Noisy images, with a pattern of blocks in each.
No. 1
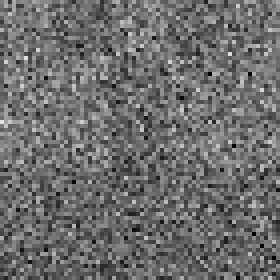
left and right mirror each other
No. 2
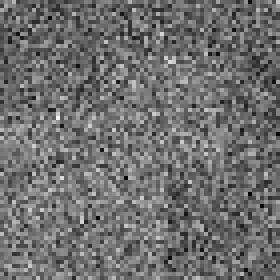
mirrored about the diagonal from the bottom left
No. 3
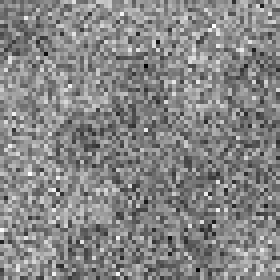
mirrored about the diagonal from the top left
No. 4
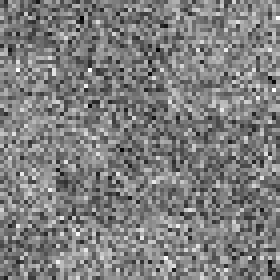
mirrored about the diagonal from the bottom left
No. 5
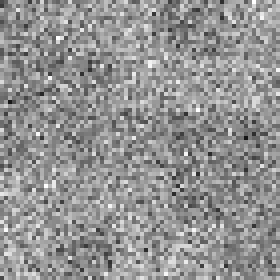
the same after a half turn
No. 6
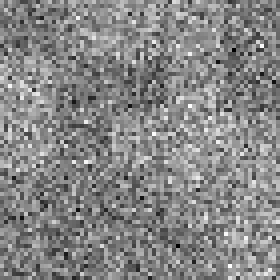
no symmetry
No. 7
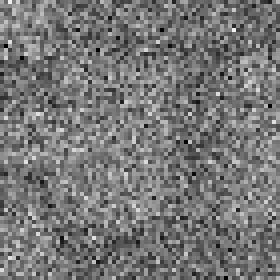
top and bottom mirror each other
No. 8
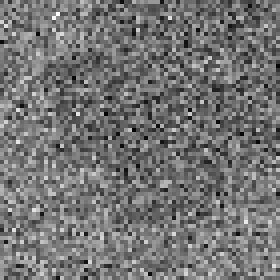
mirrored about the diagonal from the bottom left
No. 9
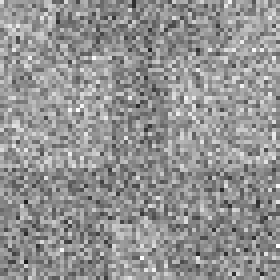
left and right mirror each other
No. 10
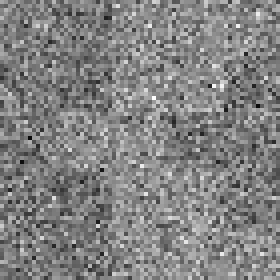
top and bottom mirror each other
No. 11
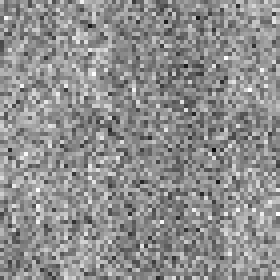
top and bottom mirror each other
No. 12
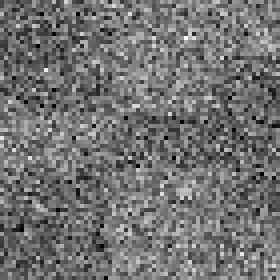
top and bottom mirror each other
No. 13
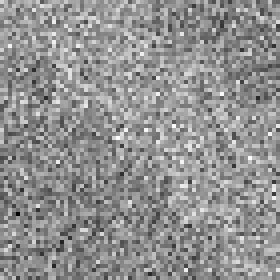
mirrored about the diagonal from the bottom left
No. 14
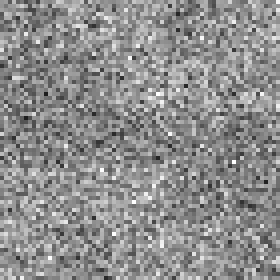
the same after a half turn
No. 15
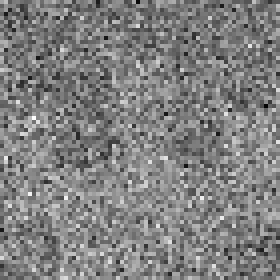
left and right mirror each other
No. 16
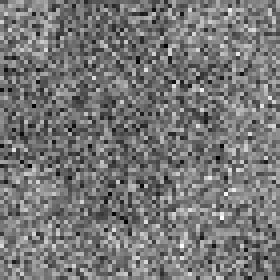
mirrored about the diagonal from the top left
